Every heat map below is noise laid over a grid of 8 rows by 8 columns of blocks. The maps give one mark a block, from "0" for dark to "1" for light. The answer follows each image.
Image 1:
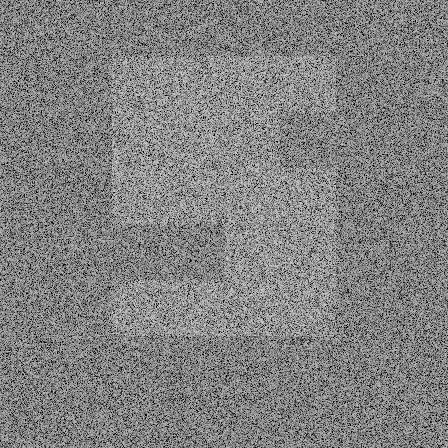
00000000
00111100
00111000
00111100
00001100
00111100
00000000
00000000
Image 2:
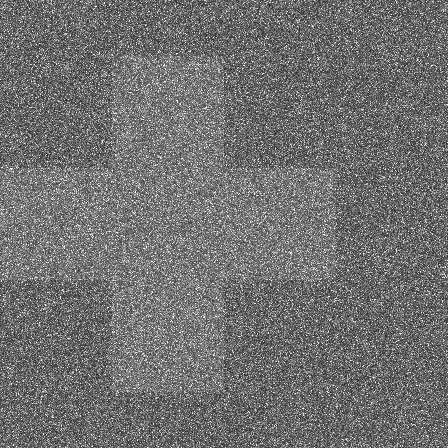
00000000
00110000
00110000
11111100
11111100
00110000
00110000
00000000
